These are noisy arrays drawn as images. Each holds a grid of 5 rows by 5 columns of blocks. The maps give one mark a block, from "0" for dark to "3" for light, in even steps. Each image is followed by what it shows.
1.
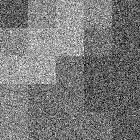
0 2 3 2 0
2 3 3 1 0
3 3 1 0 0
2 1 1 0 0
2 1 1 1 0
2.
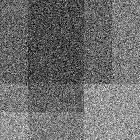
1 0 0 1 2
1 0 0 1 2
1 0 0 1 2
2 1 1 3 3
3 2 2 3 3
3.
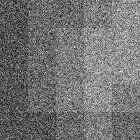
0 1 1 2 3
0 1 2 3 3
0 1 2 3 3
0 1 2 3 2
0 0 1 2 1
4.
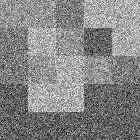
2 2 1 3 3
1 3 2 0 3
1 2 3 2 1
0 3 3 0 0
0 0 0 0 0
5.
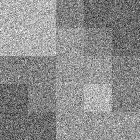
3 3 1 0 0
3 3 2 1 0
1 1 2 2 1
0 1 2 3 1
0 0 2 2 2
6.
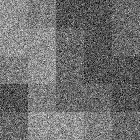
3 2 0 0 1
3 3 1 0 1
2 3 1 0 0
0 2 1 1 0
1 3 3 2 1
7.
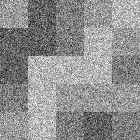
2 0 1 2 3
0 0 1 3 2
0 3 3 3 1
1 3 2 2 2
2 3 1 0 1
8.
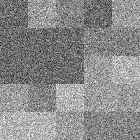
0 2 1 0 2
0 0 0 1 1
0 0 0 2 3
2 1 3 2 2
3 3 2 1 1
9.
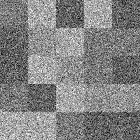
1 3 0 3 0
0 2 3 1 1
0 3 2 1 0
1 0 3 2 2
3 3 1 0 0
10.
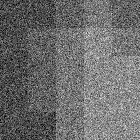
0 0 1 2 1
0 1 2 3 2
0 1 2 3 3
0 1 2 3 3
0 0 2 3 3
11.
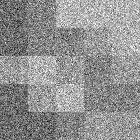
0 1 3 3 3
0 1 1 2 3
2 3 2 1 2
0 2 3 1 1
0 0 1 2 2
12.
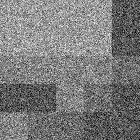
3 3 3 3 0
3 3 3 3 0
2 2 2 2 1
0 0 2 1 0
2 1 1 0 0
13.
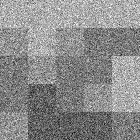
3 3 3 3 3
2 3 2 1 1
1 2 1 1 3
1 0 1 2 3
2 0 0 0 1
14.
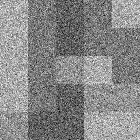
3 1 0 1 3
3 1 0 1 1
3 1 2 3 1
3 1 0 2 2
2 0 0 3 3
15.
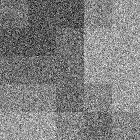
1 0 0 2 3
0 0 1 3 3
1 1 1 3 3
2 2 1 2 3
3 3 2 1 2
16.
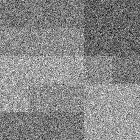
1 1 1 0 0
2 2 2 0 0
3 3 3 2 1
3 2 2 3 3
1 1 1 3 3
